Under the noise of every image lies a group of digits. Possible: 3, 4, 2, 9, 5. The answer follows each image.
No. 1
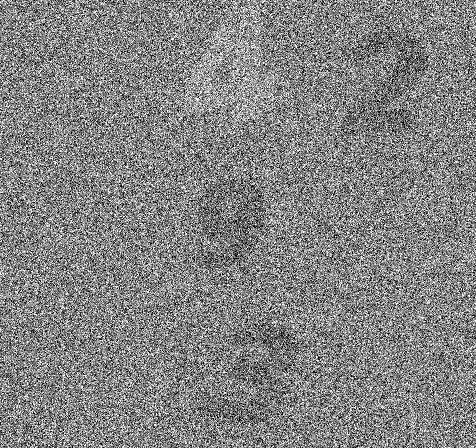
top middle: light 4; top right: dark 2; centre: dark 9; bottom middle: dark 3
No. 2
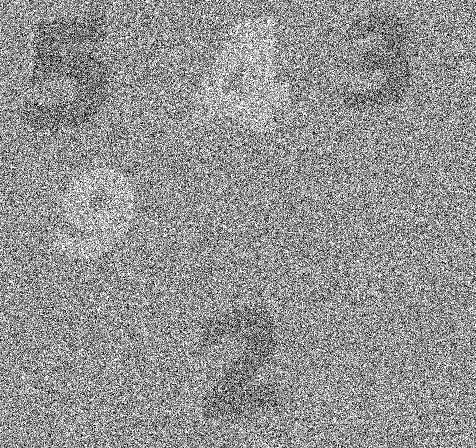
top left: dark 5; top middle: light 4; top right: dark 3; middle left: light 9; bottom middle: dark 2
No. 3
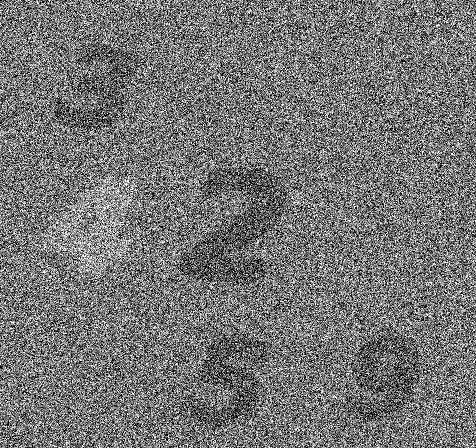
top left: dark 3; middle left: light 4; centre: dark 2; bottom middle: dark 5; bottom right: dark 9
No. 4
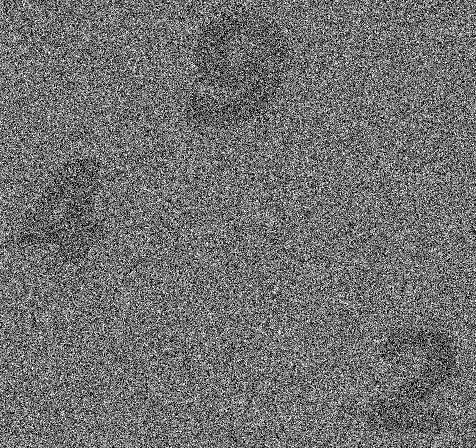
top middle: dark 9; middle left: dark 4; bottom right: dark 2
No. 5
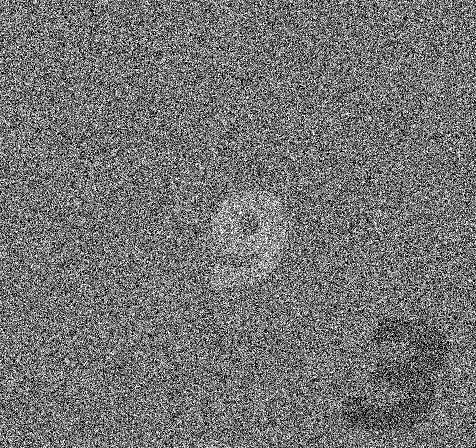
centre: light 9; bottom right: dark 3
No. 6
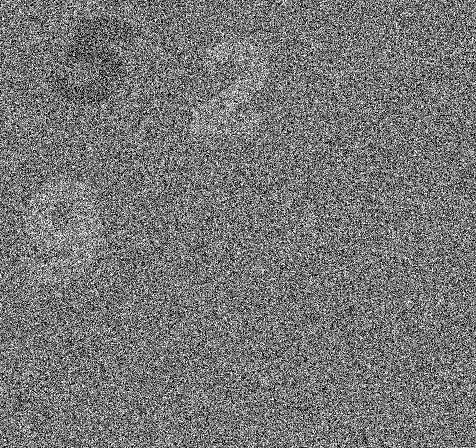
top left: dark 5; top middle: light 2; middle left: light 9
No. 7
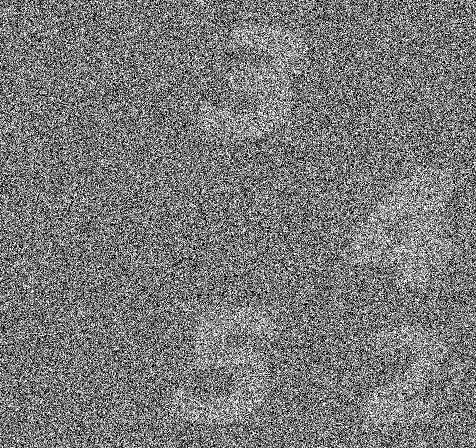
top middle: light 3; middle right: light 4; bottom middle: light 5; bottom right: light 2
